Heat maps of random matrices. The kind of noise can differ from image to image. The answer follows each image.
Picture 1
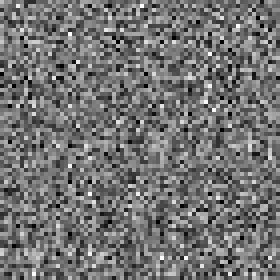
low rank plus noise
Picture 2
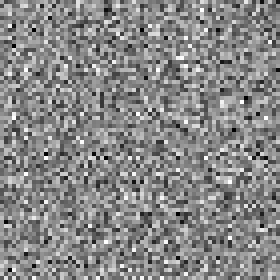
low rank plus noise
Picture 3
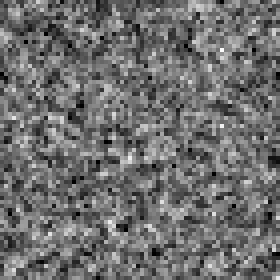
blotchy
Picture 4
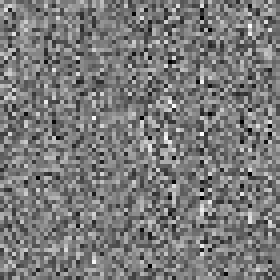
columns of uneven size
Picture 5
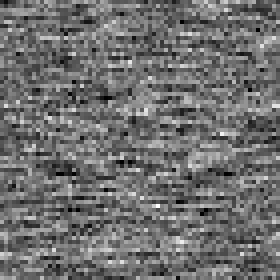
streaked along the rows
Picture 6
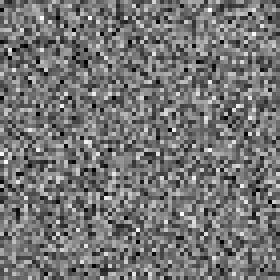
independent entries
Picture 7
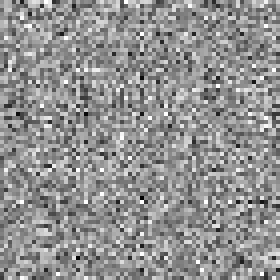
low rank plus noise
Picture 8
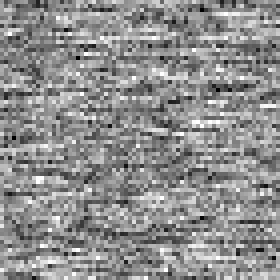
streaked along the rows
